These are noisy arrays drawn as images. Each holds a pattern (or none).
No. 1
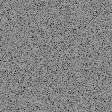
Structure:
only noise
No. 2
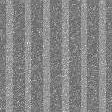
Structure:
vertical stripes
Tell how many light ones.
6
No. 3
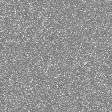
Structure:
only noise
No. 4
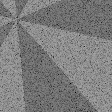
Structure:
spokes from one point
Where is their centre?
top left
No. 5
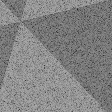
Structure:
spokes from one point
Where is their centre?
top left
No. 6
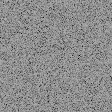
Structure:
only noise
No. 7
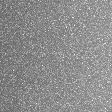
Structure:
a smooth slope
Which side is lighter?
right
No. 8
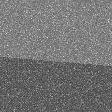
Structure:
a sharp edge
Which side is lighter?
top
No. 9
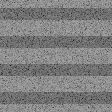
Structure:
horizontal stripes
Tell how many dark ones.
4
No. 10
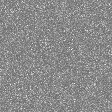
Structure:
only noise
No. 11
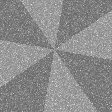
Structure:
spokes from one point
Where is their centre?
centre
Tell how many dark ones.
4
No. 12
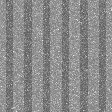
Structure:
vertical stripes
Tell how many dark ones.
6
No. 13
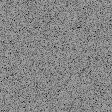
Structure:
only noise
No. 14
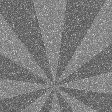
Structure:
spokes from one point
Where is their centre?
bottom middle
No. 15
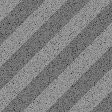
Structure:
diagonal stripes
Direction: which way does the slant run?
bottom left to top right
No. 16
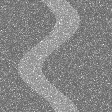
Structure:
a wavy band
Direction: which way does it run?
top to bottom
